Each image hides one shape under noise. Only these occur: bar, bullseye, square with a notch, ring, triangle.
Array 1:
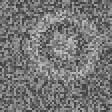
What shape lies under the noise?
bullseye
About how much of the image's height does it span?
two thirds
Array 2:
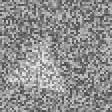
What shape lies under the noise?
triangle
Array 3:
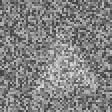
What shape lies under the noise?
triangle
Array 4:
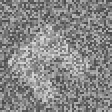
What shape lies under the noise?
square with a notch
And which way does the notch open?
down and right
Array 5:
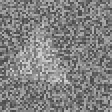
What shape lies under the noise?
triangle
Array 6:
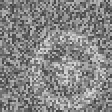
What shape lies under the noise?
bullseye
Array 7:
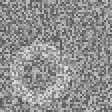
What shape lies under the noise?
ring
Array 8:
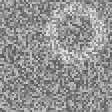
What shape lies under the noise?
ring
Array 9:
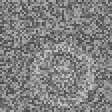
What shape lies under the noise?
bullseye
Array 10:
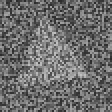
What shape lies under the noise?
triangle
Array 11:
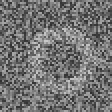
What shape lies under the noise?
ring
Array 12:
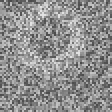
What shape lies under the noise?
ring
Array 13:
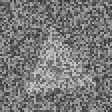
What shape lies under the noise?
triangle
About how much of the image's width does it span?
two thirds
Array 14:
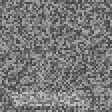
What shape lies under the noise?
bar
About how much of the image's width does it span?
two thirds
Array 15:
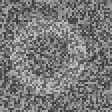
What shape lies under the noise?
ring
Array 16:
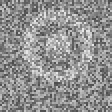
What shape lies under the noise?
bullseye
